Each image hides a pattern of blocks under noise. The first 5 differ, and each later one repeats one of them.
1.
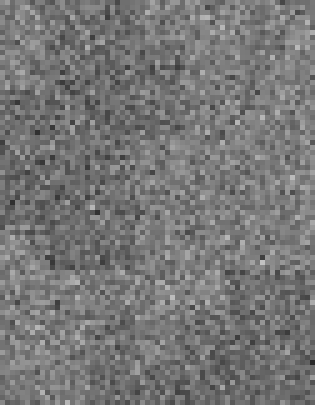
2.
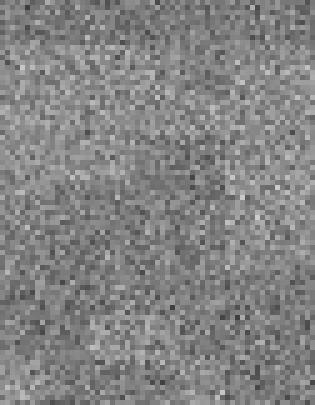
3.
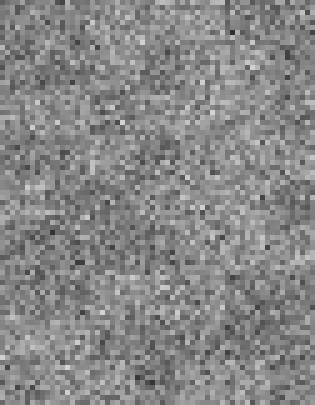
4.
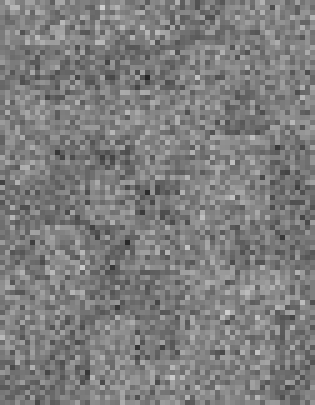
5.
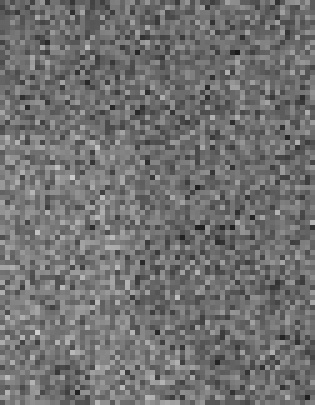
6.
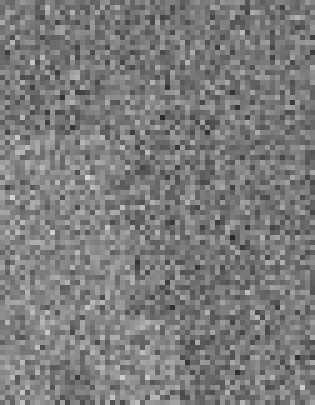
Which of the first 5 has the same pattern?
5
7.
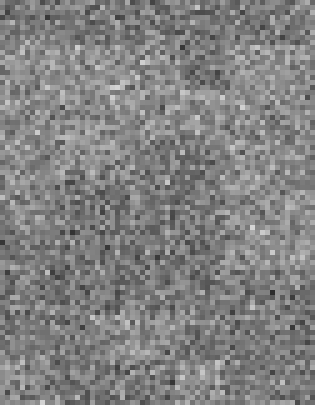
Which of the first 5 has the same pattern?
2
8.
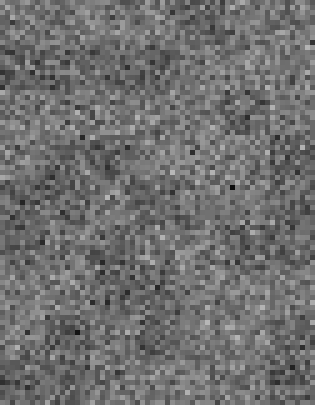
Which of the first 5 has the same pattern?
4
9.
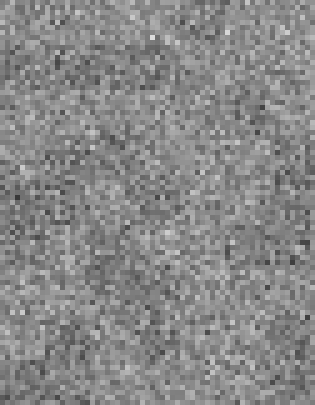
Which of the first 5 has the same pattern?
4
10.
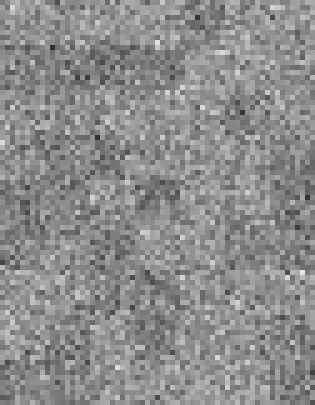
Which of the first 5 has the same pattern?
4
